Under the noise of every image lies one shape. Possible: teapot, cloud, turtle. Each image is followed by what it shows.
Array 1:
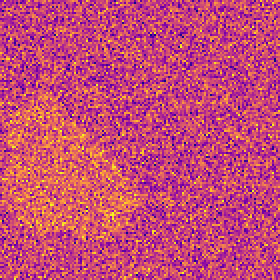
cloud
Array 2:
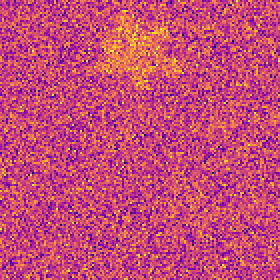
turtle
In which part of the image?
top middle
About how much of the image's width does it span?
a third
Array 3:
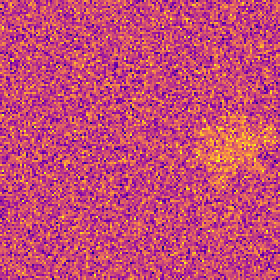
turtle
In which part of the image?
middle right
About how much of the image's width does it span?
a third
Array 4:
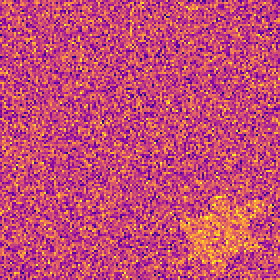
turtle
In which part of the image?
bottom right
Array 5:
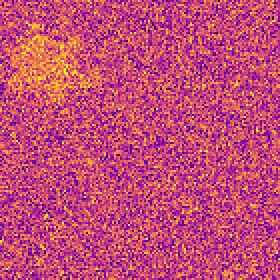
turtle
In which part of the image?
top left
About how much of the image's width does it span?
a third
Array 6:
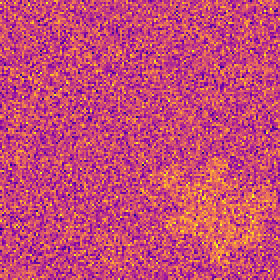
turtle
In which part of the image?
bottom right
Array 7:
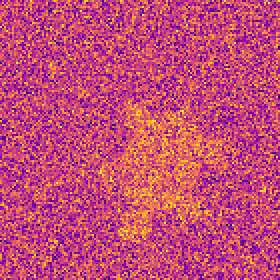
turtle
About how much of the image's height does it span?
half
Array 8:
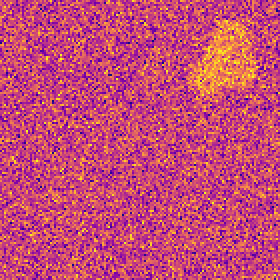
cloud
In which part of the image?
top right
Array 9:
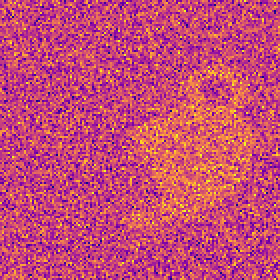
teapot
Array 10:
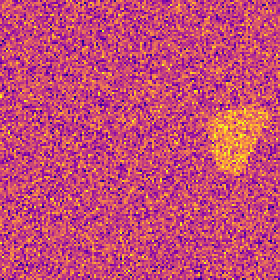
cloud
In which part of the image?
middle right
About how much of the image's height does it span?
a quarter
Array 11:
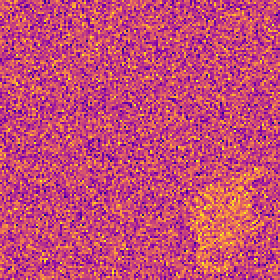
teapot
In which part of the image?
bottom right
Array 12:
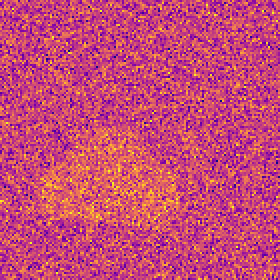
cloud
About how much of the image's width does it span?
half
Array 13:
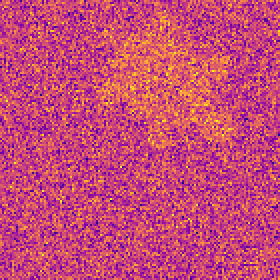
turtle
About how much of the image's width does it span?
half
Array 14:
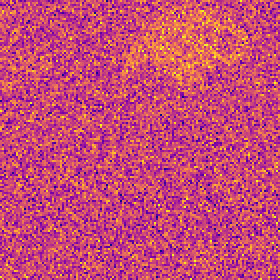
teapot
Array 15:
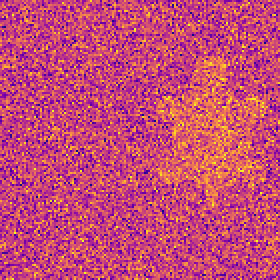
turtle
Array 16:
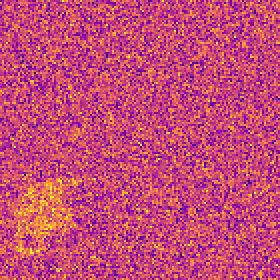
teapot
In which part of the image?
bottom left
